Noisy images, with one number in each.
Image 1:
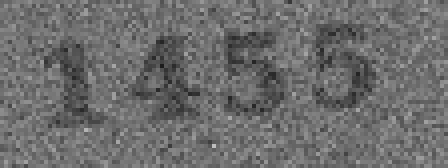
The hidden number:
1455
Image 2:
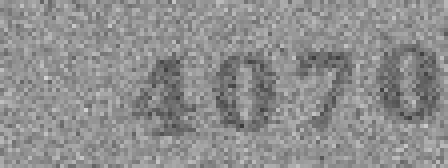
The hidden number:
4070
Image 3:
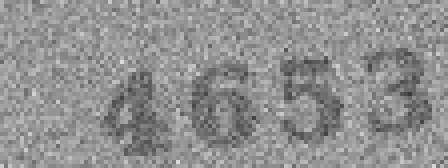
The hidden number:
4653
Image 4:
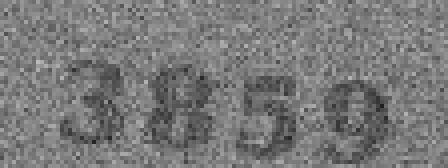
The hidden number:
3859
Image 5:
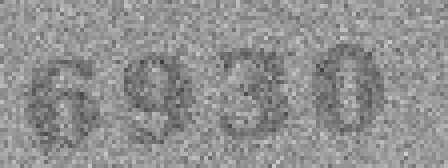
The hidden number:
6930
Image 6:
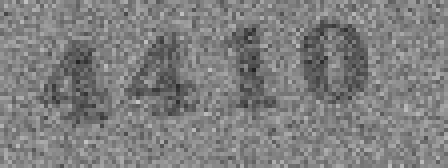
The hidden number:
4410
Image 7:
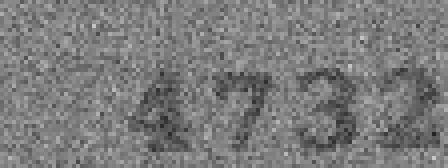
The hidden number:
4732
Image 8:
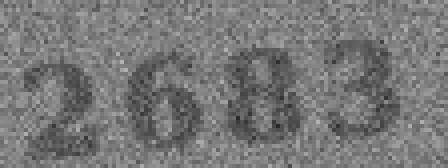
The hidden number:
2683
